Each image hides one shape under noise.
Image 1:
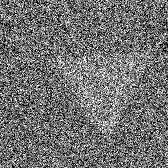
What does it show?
light triangle
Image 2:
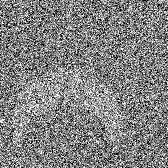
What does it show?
light crescent
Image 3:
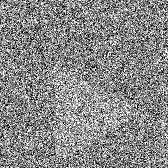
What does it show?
light triangle
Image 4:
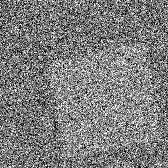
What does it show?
light square
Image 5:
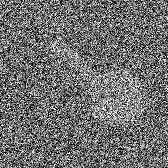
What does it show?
light lollipop
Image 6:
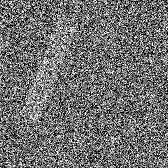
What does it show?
light bar
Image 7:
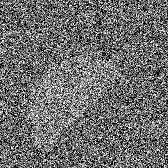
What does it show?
light half disc
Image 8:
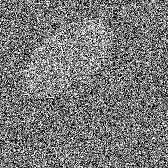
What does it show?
light ellipse
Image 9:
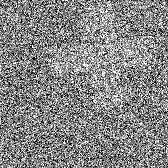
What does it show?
light cross
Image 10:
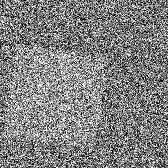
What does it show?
light square
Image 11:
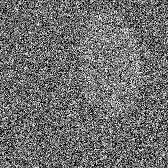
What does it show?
light ellipse
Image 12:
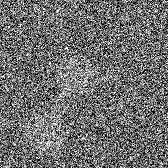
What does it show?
light dumbbell
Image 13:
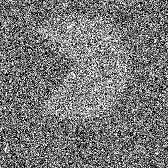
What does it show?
light disc with a wedge cut out
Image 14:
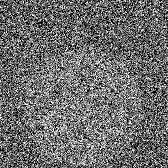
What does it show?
light disc
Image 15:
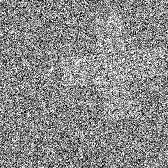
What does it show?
light cross
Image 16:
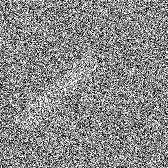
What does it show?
light bar
